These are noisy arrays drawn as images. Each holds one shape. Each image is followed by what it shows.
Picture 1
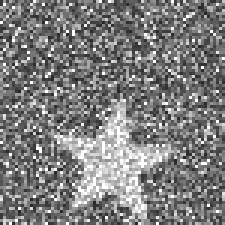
star
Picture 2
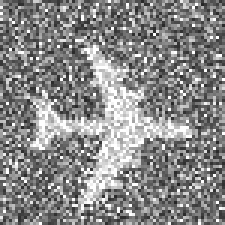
airplane
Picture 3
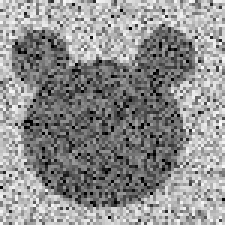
bear's head
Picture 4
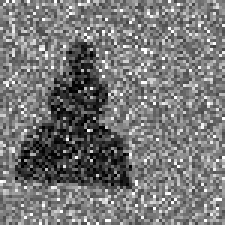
chess pawn
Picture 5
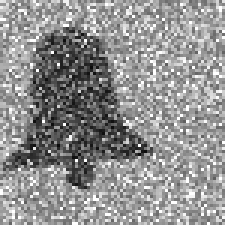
bell
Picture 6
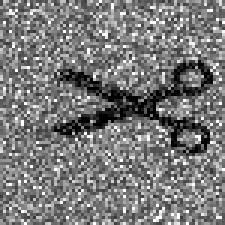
pair of scissors
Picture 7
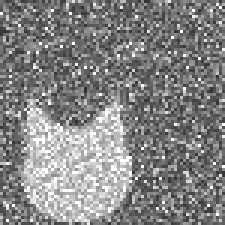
cat's head
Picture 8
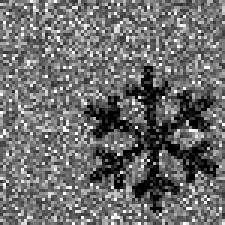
snowflake
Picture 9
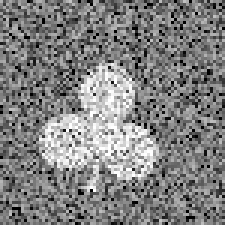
club
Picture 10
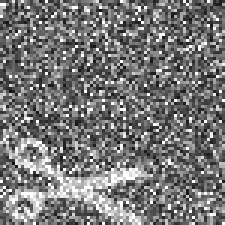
pair of scissors
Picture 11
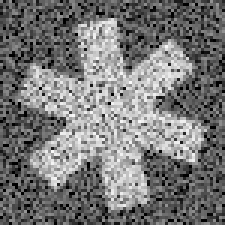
asterisk
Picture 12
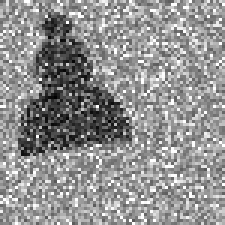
chess pawn
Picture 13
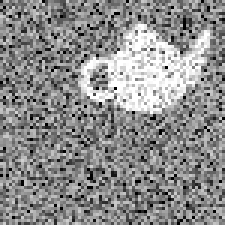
teapot
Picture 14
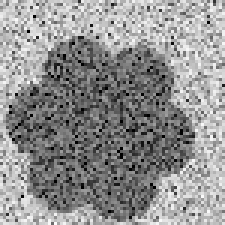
flower
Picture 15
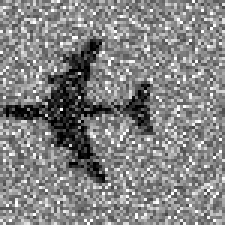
airplane
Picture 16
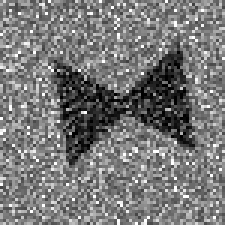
bow tie
